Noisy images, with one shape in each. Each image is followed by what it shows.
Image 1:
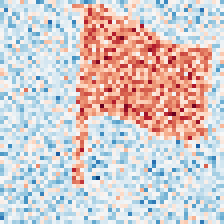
flag
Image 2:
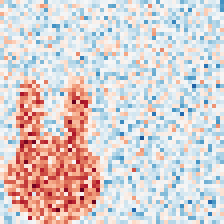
rabbit's head
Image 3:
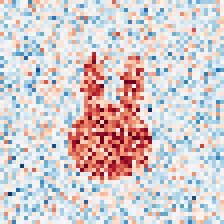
rabbit's head
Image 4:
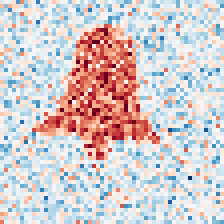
bell
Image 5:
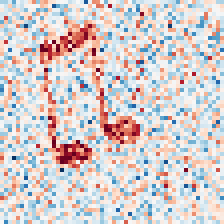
pair of musical notes
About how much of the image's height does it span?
two thirds
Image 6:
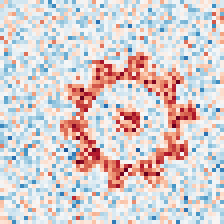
gear
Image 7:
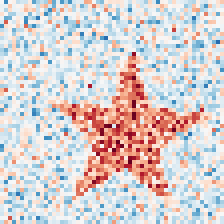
star
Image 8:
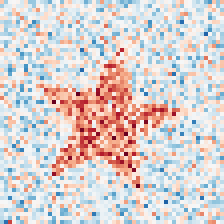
star
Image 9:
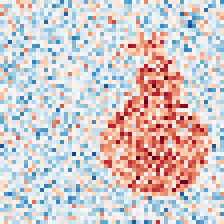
pear
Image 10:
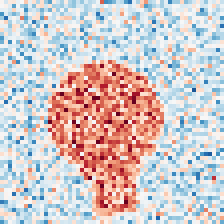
light bulb
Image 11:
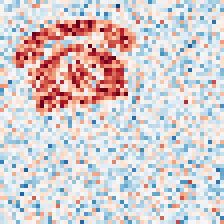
telephone
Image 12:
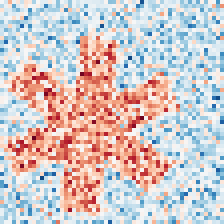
asterisk
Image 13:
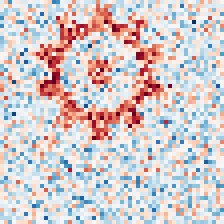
gear
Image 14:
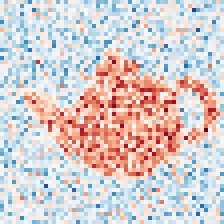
teapot
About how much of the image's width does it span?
nearly all
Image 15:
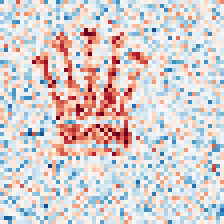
chess queen
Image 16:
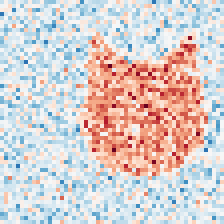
cat's head
